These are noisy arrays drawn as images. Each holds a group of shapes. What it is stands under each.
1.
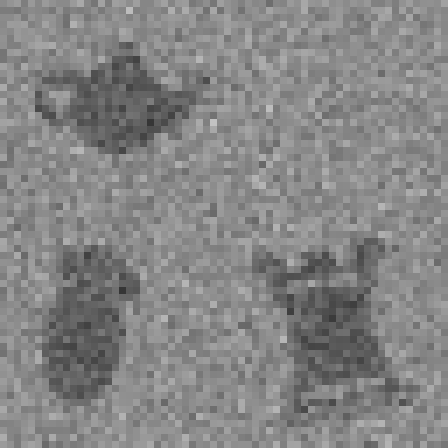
top left: teapot; bottom left: footprint; bottom right: chess rook
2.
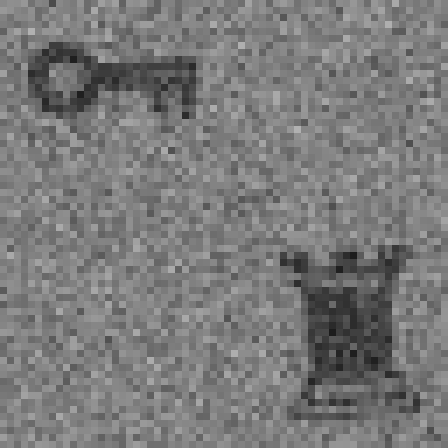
top left: key; bottom right: chess rook
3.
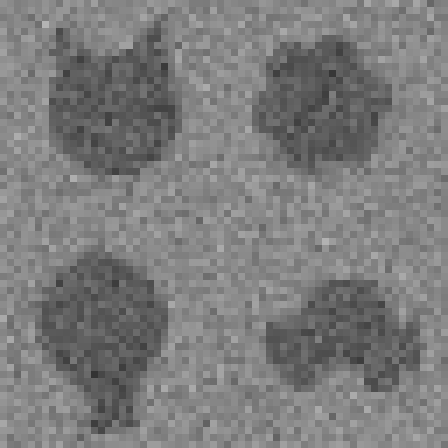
top left: cat's head; top right: flower; bottom left: light bulb; bottom right: car
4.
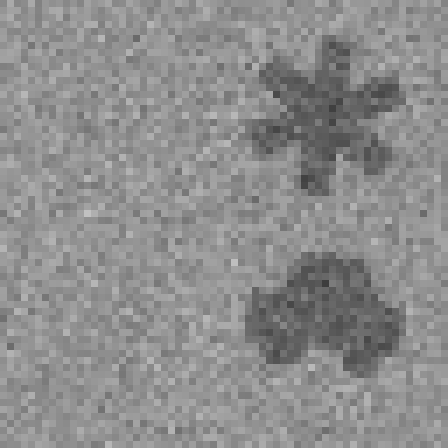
top right: asterisk; bottom right: car
